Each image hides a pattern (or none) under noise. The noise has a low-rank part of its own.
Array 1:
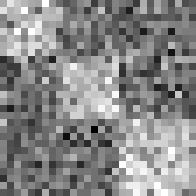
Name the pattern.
blocks along the diagonal
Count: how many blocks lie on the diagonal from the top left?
3
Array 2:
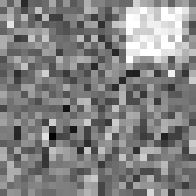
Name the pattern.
one block
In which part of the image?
top right
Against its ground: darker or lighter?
lighter
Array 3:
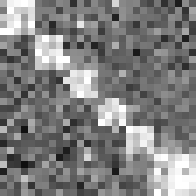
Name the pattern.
blocks along the diagonal
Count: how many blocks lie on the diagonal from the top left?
6
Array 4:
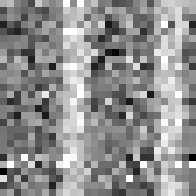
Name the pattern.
bands of columns
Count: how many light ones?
2
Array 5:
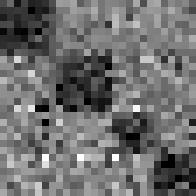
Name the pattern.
blocks along the diagonal
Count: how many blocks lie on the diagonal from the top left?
4
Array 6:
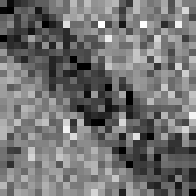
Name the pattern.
a diagonal band
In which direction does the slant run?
top left to bottom right
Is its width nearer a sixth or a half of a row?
a half
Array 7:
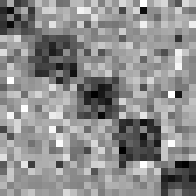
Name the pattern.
blocks along the diagonal
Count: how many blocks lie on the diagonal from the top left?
5
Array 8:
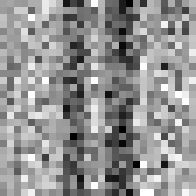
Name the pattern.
bands of columns
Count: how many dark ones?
2
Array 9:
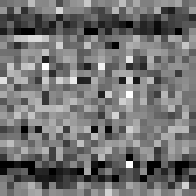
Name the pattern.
bands of rows
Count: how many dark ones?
2
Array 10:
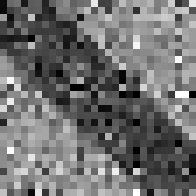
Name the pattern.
a diagonal band
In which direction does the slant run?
top left to bottom right
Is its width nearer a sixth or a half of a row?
a half
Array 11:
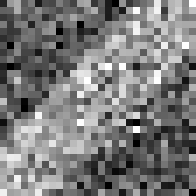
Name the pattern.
a diagonal band
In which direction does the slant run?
bottom left to top right
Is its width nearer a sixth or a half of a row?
a half
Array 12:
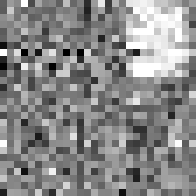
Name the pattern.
one block
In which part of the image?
top right
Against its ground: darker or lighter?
lighter
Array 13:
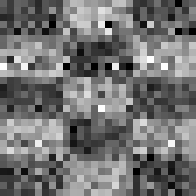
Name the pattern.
a checkerboard
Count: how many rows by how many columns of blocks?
5 by 3
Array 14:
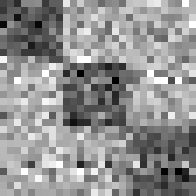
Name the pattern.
blocks along the diagonal
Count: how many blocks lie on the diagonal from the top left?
3
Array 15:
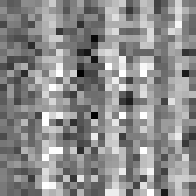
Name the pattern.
bands of columns
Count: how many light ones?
4
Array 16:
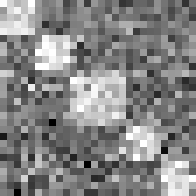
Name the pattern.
blocks along the diagonal
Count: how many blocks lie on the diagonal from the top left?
5
